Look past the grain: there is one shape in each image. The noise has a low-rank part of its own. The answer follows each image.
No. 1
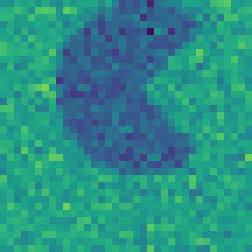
disc with a wedge cut out
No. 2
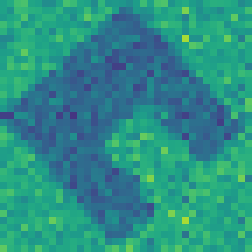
square with a notch
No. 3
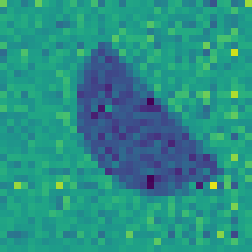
half disc
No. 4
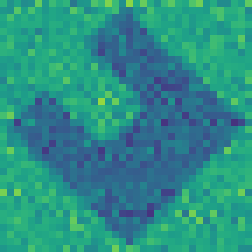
square with a notch
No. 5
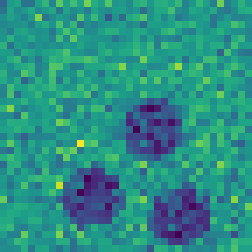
three dots
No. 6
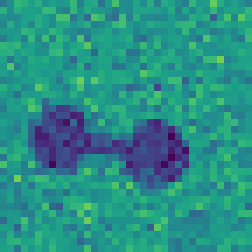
dumbbell
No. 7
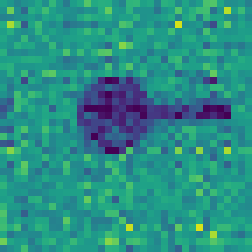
lollipop
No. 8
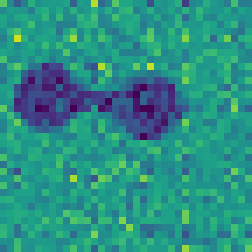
dumbbell
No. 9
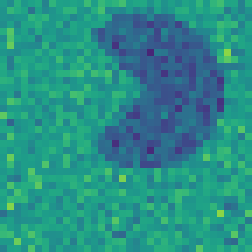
disc with a wedge cut out
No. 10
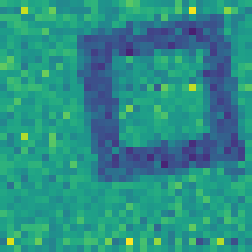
square frame
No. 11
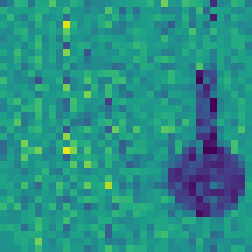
lollipop
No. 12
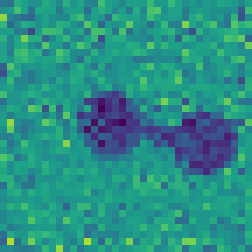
dumbbell
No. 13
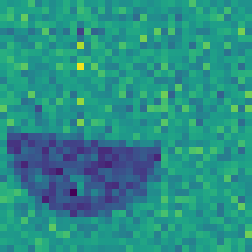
half disc
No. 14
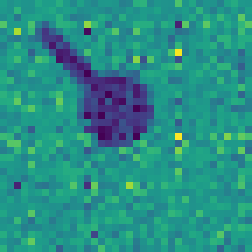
lollipop
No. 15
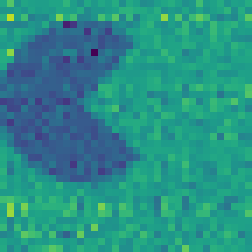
disc with a wedge cut out
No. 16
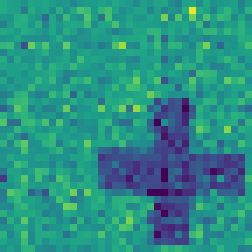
cross
